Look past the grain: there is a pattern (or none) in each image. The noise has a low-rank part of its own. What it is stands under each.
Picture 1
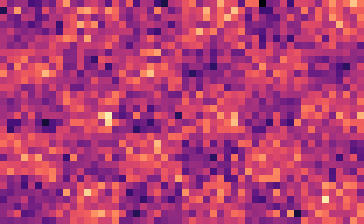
a checkerboard
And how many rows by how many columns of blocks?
5 by 6
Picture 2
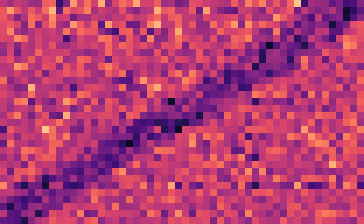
a diagonal band
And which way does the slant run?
bottom left to top right
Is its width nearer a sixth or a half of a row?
a sixth
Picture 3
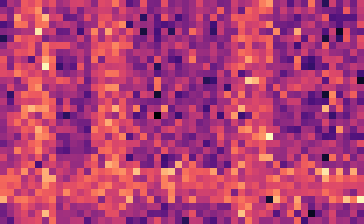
bands of rows crossing bands of columns
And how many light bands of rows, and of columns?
1 and 3
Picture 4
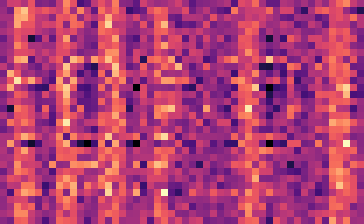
bands of columns
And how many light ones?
6
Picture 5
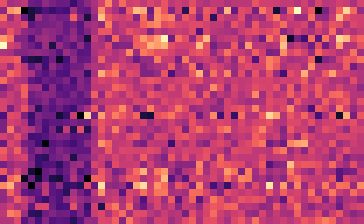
one band of columns
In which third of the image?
left
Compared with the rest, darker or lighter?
darker
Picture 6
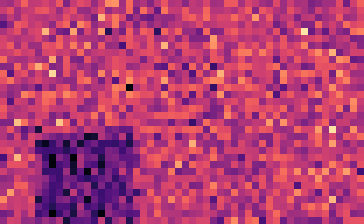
one block
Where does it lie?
bottom left
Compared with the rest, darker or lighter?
darker
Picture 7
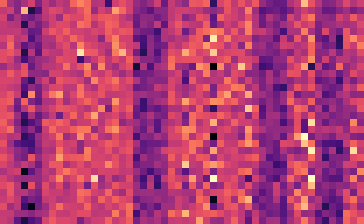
bands of columns
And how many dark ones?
4
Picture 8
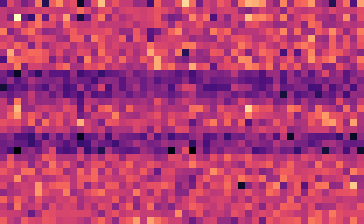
bands of rows
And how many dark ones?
2
